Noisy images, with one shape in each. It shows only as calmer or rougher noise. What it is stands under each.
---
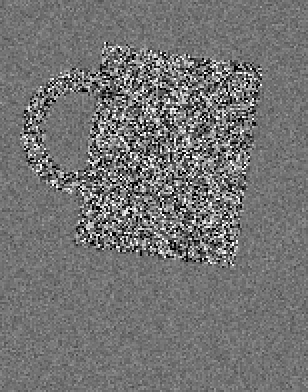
cup
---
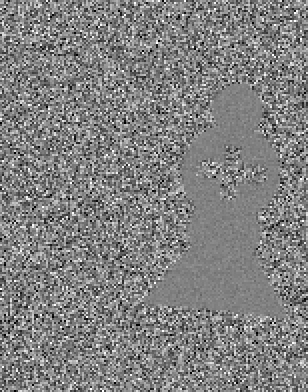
chess bishop
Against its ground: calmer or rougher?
calmer
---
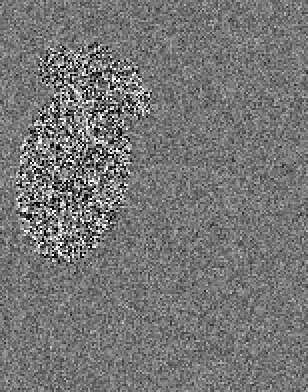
footprint
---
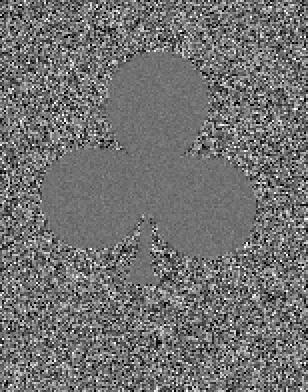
club
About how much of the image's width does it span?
two thirds
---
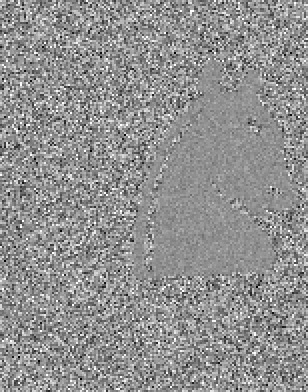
chess knight
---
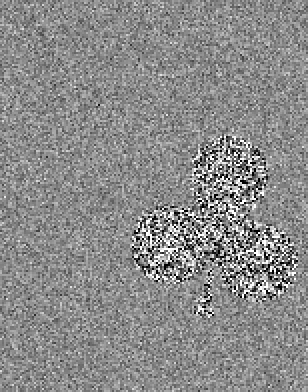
club
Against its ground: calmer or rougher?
rougher
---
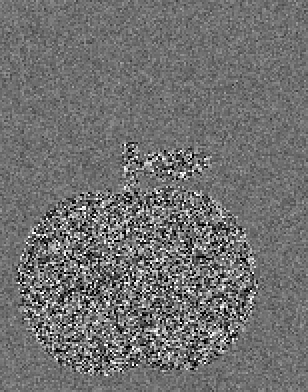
apple
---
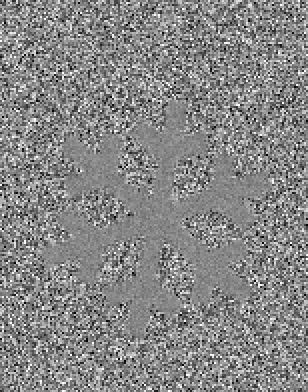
snowflake
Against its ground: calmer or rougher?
calmer
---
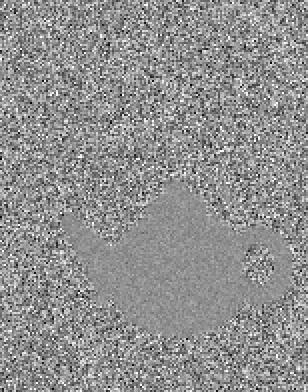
teapot
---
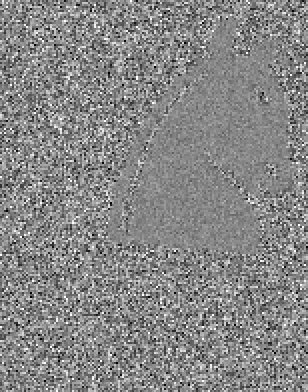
chess knight
